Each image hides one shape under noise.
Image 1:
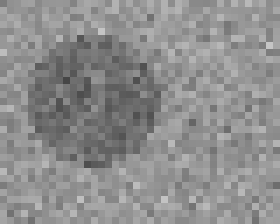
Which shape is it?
disc
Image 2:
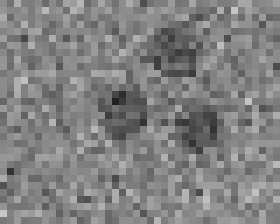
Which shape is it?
three dots
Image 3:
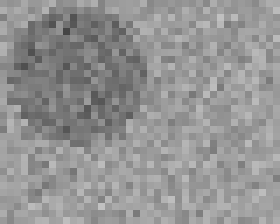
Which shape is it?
disc
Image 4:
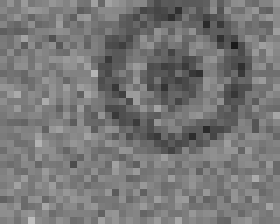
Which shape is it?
bullseye
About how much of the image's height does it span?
two thirds
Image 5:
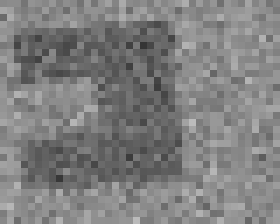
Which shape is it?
square with a notch
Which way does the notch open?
left
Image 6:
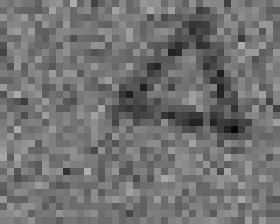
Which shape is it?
triangle frame
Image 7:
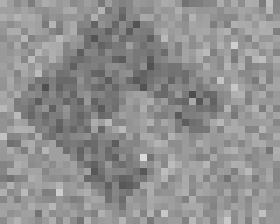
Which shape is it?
square with a notch
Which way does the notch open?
down and right
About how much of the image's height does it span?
nearly all
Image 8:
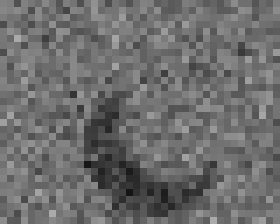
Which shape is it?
crescent
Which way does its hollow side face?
up and right
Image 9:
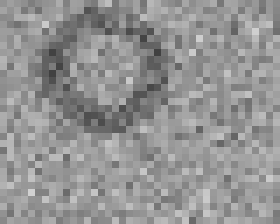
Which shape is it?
ring
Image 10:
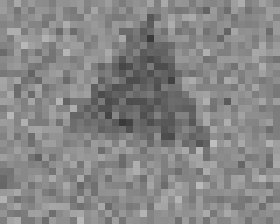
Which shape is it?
triangle
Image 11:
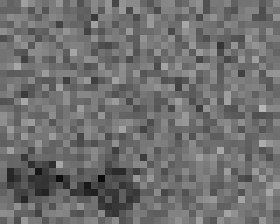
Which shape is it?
dumbbell
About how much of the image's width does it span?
half
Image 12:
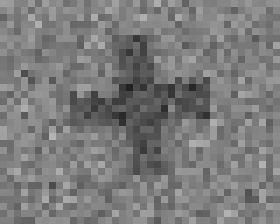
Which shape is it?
cross
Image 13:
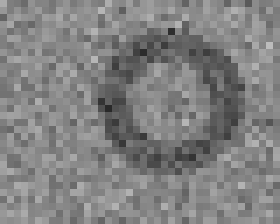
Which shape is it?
ring
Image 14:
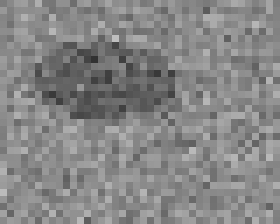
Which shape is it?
ellipse
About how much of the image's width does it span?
half
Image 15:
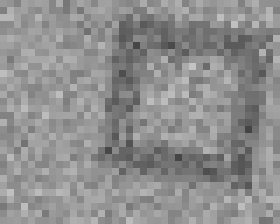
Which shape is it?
square frame
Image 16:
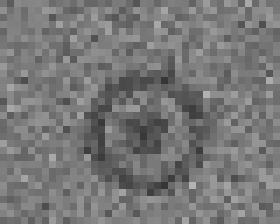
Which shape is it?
bullseye
